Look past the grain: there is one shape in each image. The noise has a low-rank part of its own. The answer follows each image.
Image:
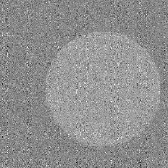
disc
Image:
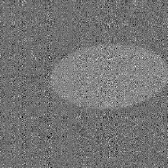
ellipse
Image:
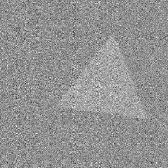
triangle
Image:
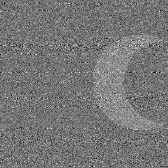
crescent
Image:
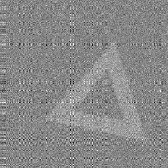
triangle frame
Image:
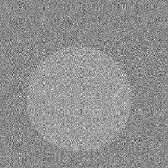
disc
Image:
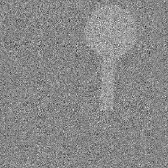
lollipop
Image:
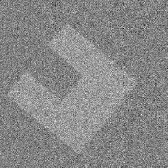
square with a notch
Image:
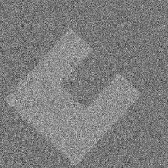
square with a notch
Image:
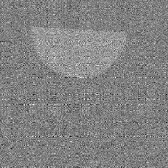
half disc
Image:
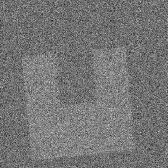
square with a notch
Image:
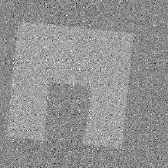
square with a notch
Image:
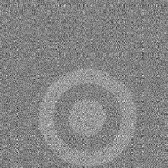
bullseye
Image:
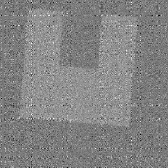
square with a notch
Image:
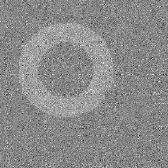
ring
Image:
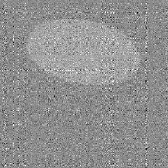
ellipse
